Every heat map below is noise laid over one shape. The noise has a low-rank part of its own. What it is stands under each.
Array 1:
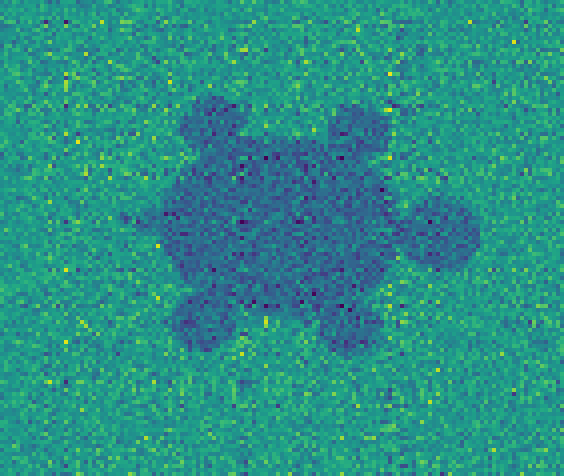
turtle
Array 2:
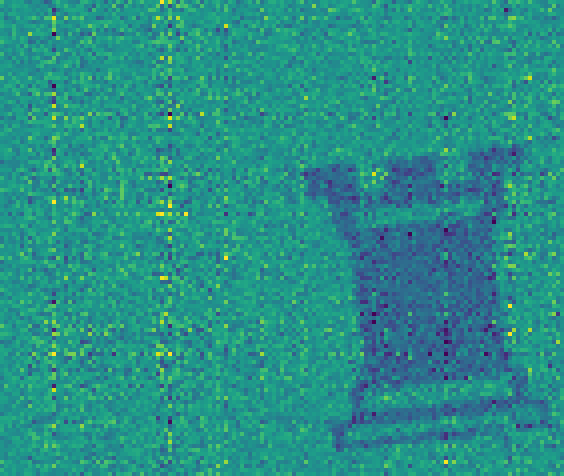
chess rook
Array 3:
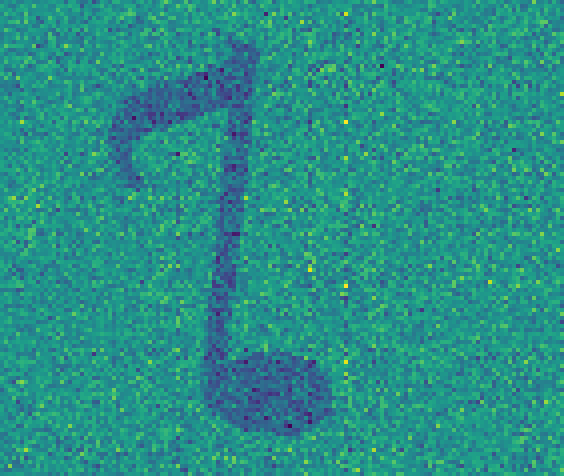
musical note
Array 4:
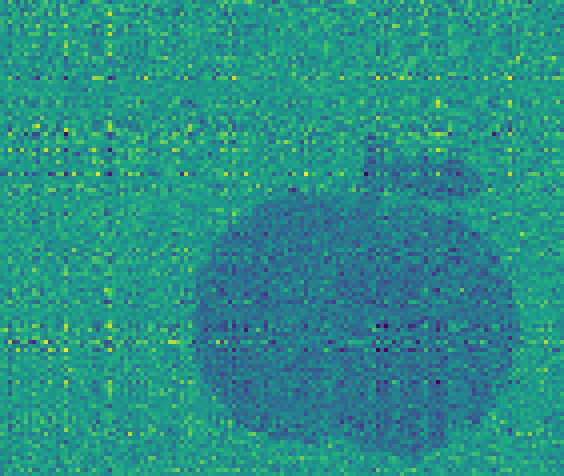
apple
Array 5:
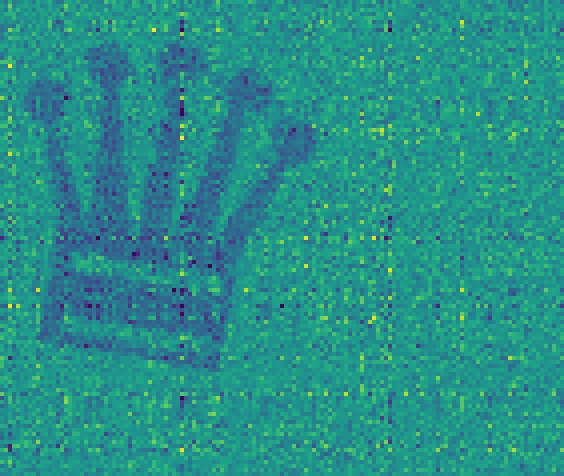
chess queen
